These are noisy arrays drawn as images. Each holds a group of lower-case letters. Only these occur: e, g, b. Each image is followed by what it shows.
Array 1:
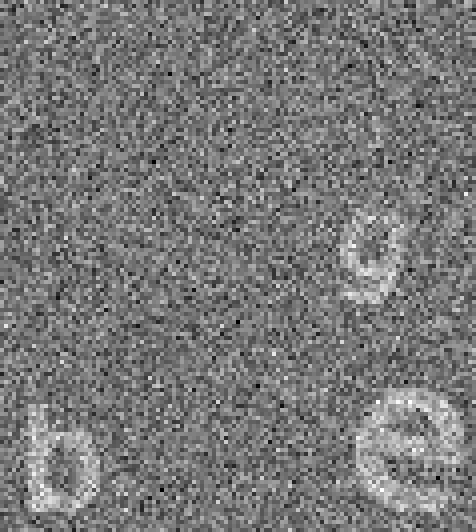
middle right: g; bottom left: b; bottom right: e
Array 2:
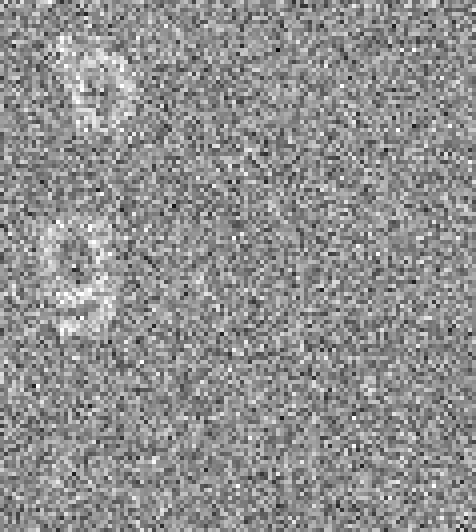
top left: b; middle left: g
